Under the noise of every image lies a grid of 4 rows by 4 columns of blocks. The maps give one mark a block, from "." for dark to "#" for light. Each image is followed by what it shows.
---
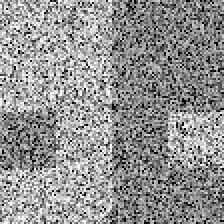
# # . .
# # . .
. # . #
# # . .
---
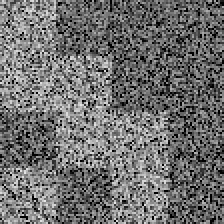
# . . .
# # . .
. # # .
# . # .
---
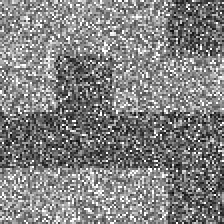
# # # .
# . # #
. . . .
# # # .
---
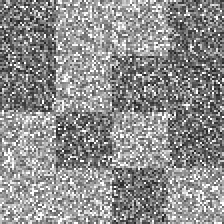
. # # .
. # . .
# . # .
# # . #
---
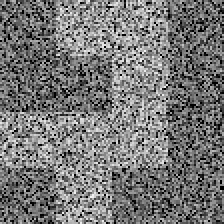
. # # .
. . # .
# # # .
. # . .
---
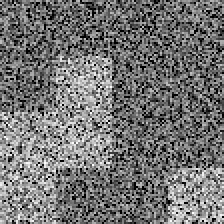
. . . .
. # . .
# # . .
# . . #
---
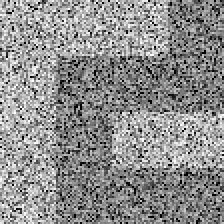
# # # .
# . . .
# . # #
# . . .
